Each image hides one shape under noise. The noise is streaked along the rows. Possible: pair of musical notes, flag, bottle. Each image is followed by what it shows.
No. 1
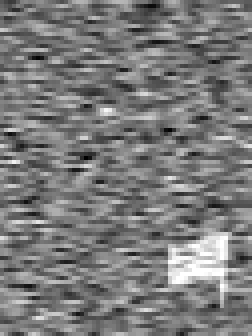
flag
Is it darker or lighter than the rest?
lighter
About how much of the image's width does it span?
a quarter
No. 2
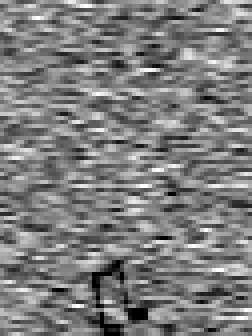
pair of musical notes
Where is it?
bottom middle
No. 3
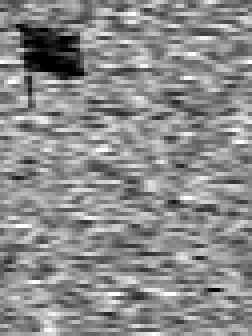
flag
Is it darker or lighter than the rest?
darker
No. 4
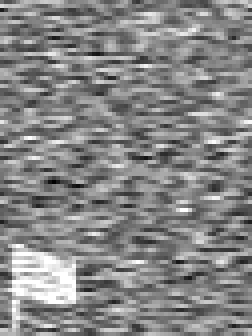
flag
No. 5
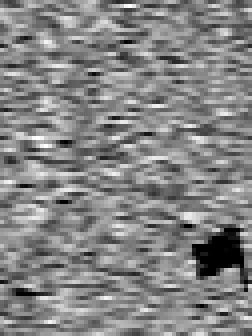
flag
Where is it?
bottom right
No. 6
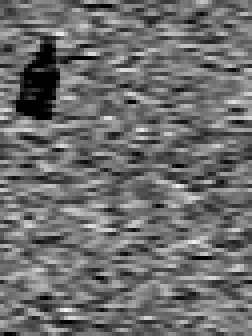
bottle
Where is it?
top left
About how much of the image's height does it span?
a quarter
